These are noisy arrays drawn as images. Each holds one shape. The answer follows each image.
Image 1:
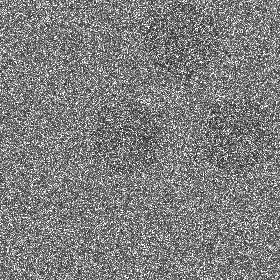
three dots
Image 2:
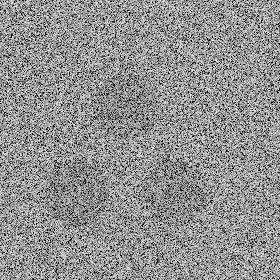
three dots
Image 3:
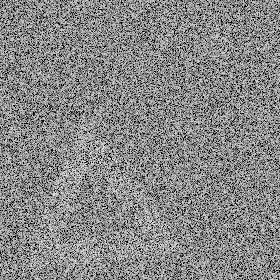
triangle frame
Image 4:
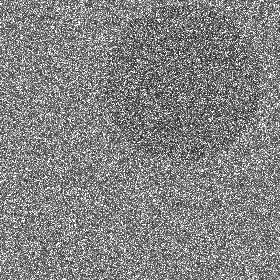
disc
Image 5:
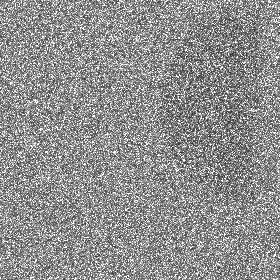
half disc
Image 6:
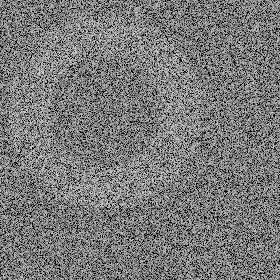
ring
